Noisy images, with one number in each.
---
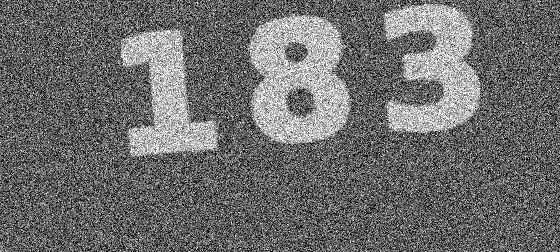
183
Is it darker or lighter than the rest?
lighter
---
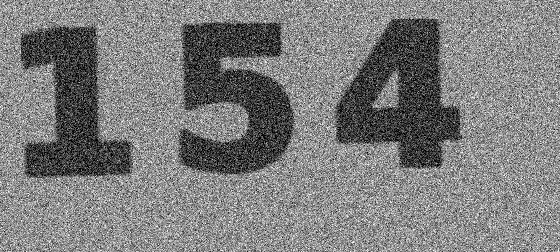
154
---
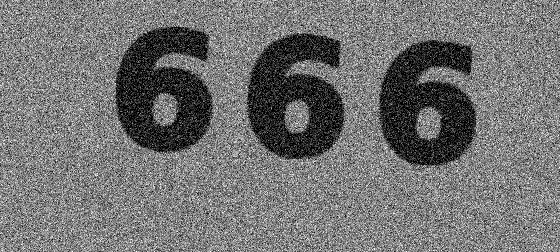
666
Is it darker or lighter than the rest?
darker
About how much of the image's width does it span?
two thirds
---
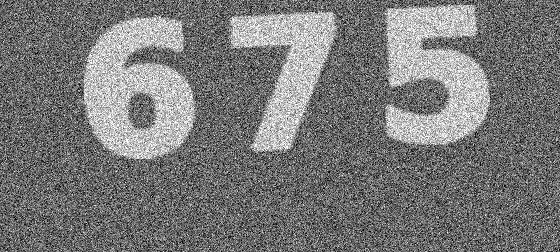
675
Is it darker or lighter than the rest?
lighter
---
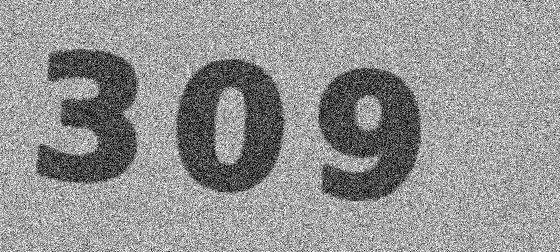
309
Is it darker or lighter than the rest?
darker
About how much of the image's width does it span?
two thirds
